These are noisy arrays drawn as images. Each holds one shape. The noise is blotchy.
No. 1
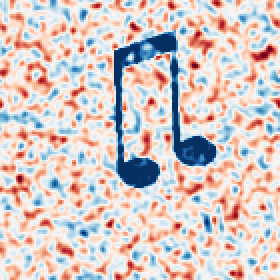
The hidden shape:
pair of musical notes
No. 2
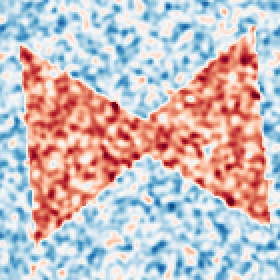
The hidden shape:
bow tie
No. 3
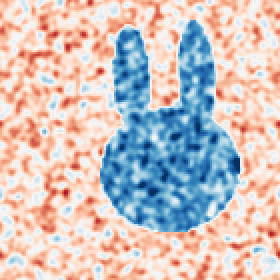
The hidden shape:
rabbit's head
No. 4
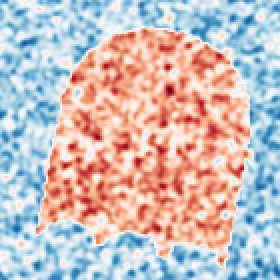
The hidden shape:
ghost
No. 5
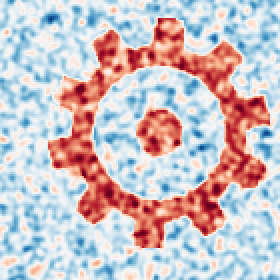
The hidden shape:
gear
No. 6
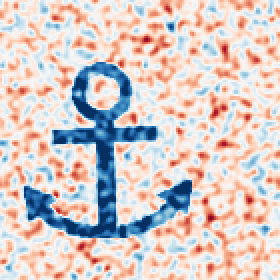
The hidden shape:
anchor
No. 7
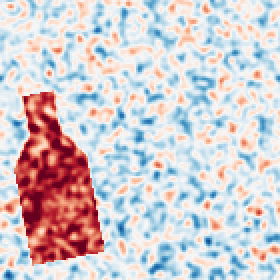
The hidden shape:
bottle
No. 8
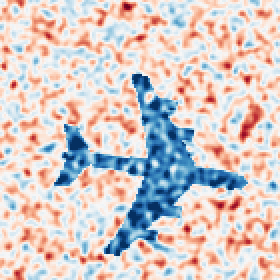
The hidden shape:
airplane
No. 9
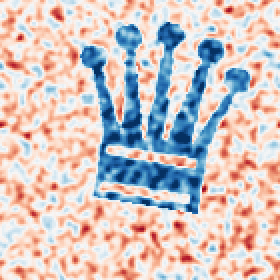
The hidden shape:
chess queen
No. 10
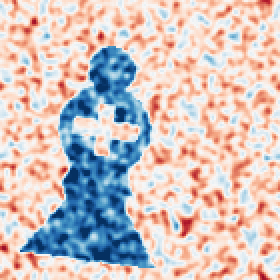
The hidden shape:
chess bishop
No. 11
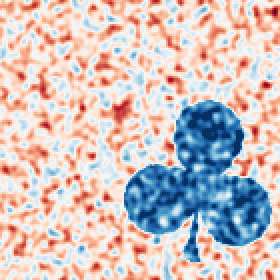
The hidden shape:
club
